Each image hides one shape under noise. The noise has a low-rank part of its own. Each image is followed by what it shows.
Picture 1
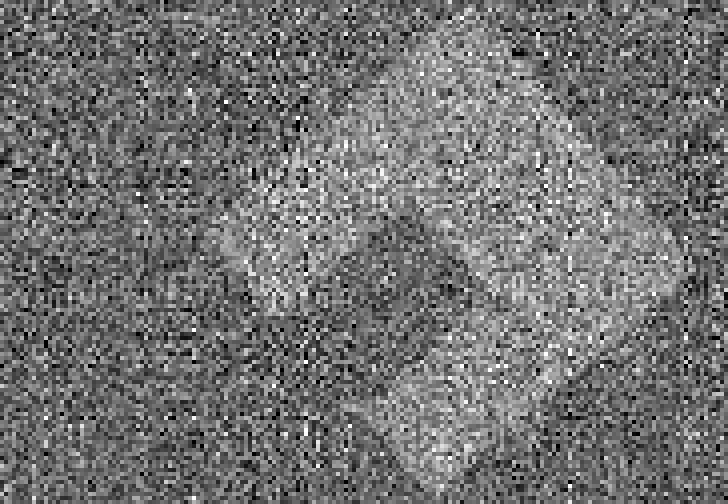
square with a notch
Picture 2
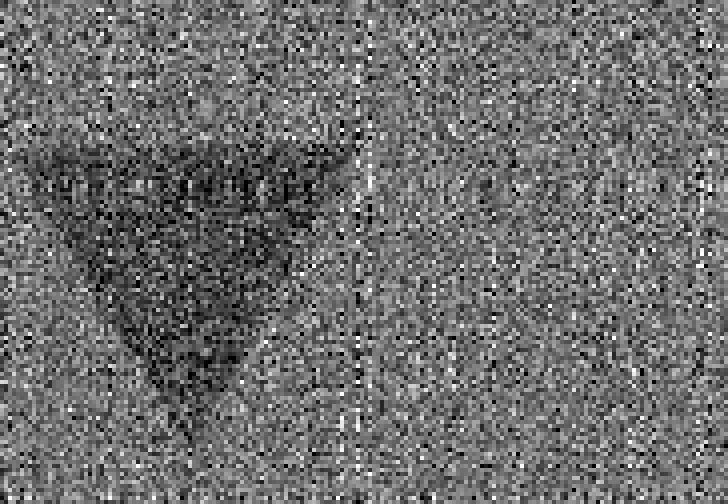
triangle
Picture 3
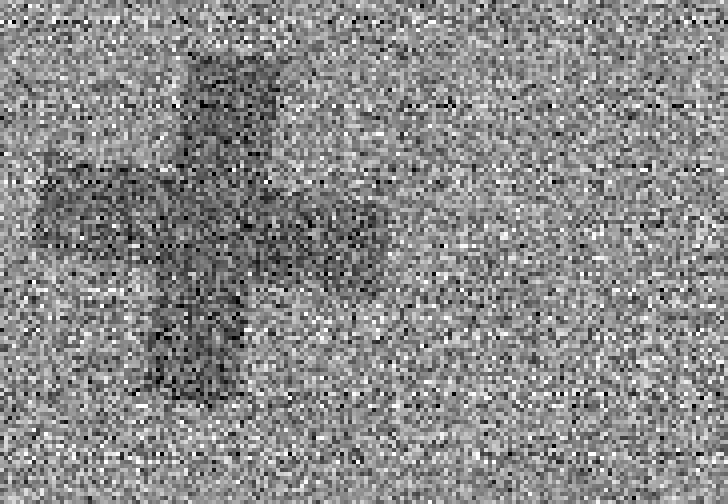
cross
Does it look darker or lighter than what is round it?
darker
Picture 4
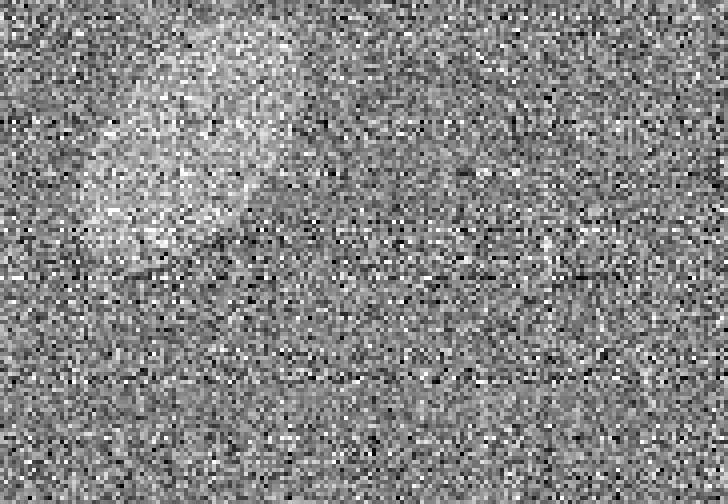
ellipse
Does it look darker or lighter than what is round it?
lighter
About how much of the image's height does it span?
half
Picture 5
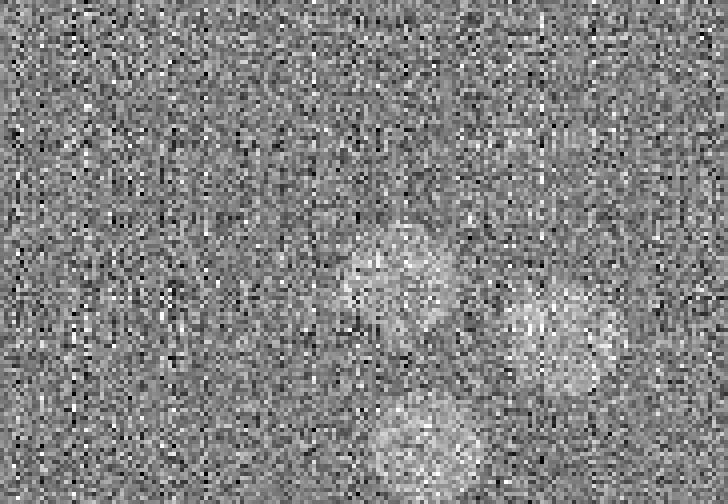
three dots
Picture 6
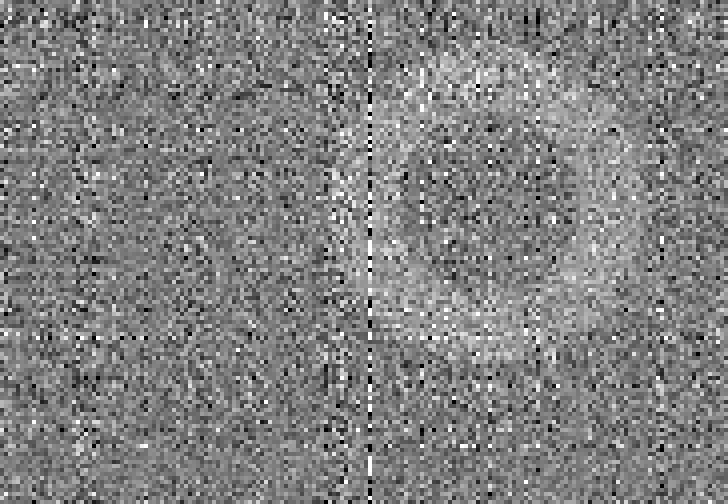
ring
